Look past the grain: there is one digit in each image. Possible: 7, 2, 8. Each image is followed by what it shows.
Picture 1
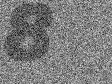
8
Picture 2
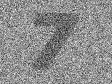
7
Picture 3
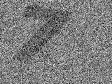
7
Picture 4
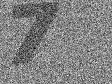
7
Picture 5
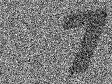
7
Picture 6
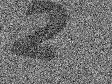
2
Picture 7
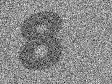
8
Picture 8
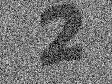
2
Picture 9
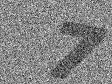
7
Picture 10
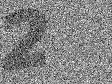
2
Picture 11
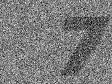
7
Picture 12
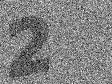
2
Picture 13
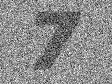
7
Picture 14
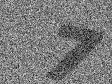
7
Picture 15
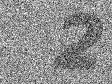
2
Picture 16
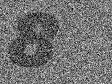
8
